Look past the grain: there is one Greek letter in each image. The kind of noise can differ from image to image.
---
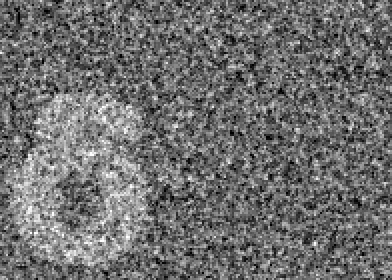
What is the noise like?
blotchy
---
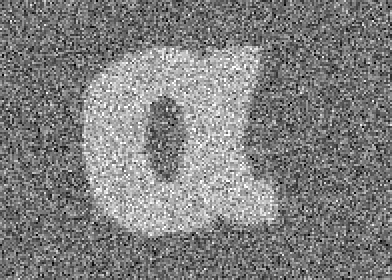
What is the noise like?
independent entries
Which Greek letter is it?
alpha
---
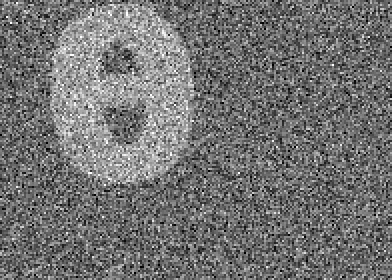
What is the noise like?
independent entries
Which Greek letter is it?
theta
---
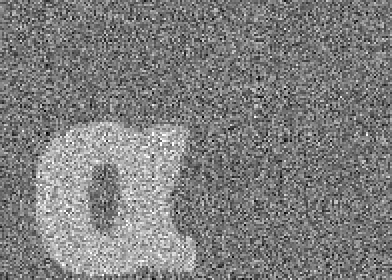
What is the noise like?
low rank plus noise
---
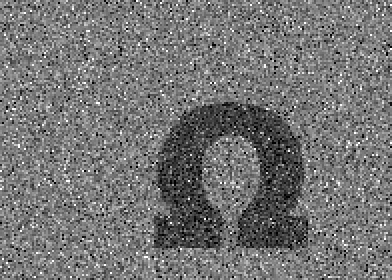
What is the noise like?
heavy tails
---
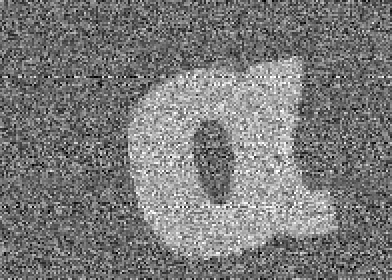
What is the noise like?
rows of uneven size
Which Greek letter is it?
alpha
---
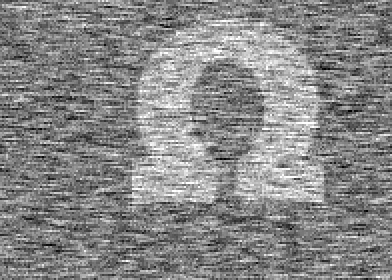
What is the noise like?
streaked along the rows
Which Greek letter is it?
omega
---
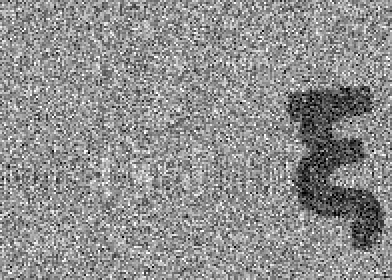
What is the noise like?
low rank plus noise
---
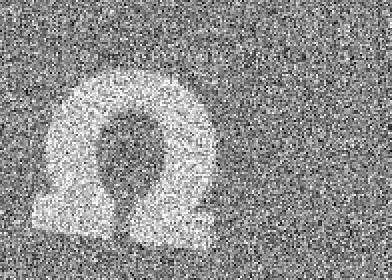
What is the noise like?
low rank plus noise
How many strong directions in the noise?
three or four
